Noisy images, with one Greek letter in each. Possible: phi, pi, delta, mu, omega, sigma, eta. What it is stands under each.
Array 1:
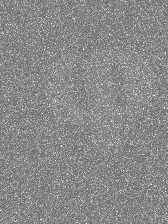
light phi
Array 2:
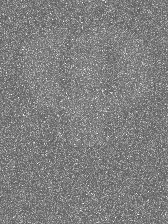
light phi
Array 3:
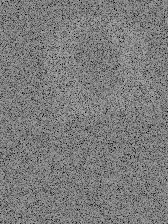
light omega
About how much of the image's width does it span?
two thirds
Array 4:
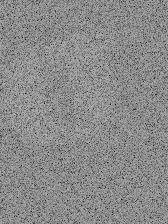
light sigma
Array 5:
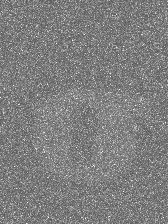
light sigma
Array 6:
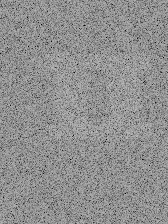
light pi
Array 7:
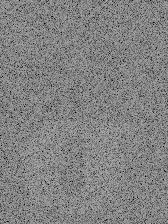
light sigma
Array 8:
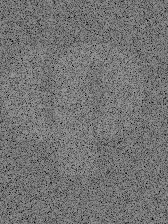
light phi
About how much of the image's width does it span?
nearly all
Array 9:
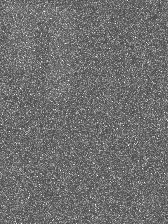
light eta, top left
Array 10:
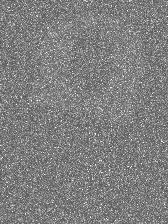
light omega
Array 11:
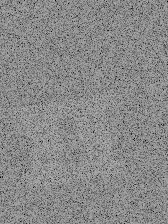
light pi
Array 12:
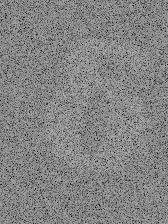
light delta
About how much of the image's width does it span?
two thirds
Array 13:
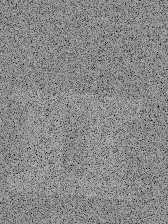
light pi
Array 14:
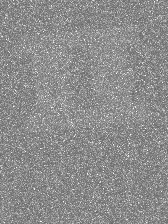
light pi
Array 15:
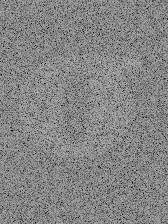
light sigma
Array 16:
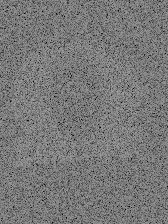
light omega
